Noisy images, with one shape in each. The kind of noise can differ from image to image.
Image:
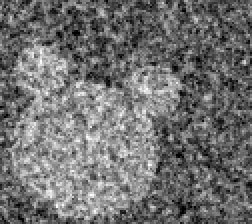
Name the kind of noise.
blotchy
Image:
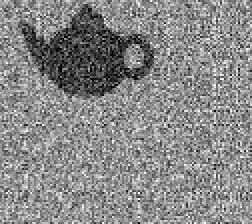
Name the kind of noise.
low rank plus noise
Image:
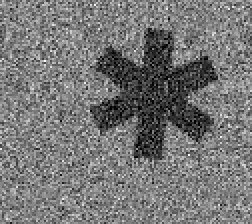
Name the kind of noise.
low rank plus noise
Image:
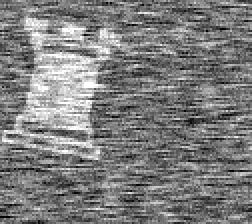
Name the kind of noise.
streaked along the rows
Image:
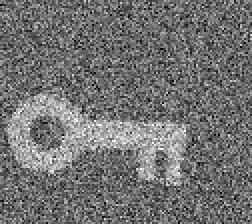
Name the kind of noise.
independent entries
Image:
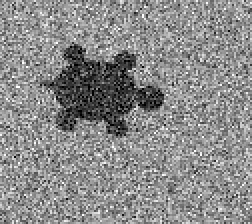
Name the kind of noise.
independent entries
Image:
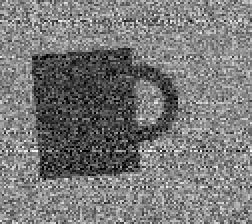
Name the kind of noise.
rows of uneven size
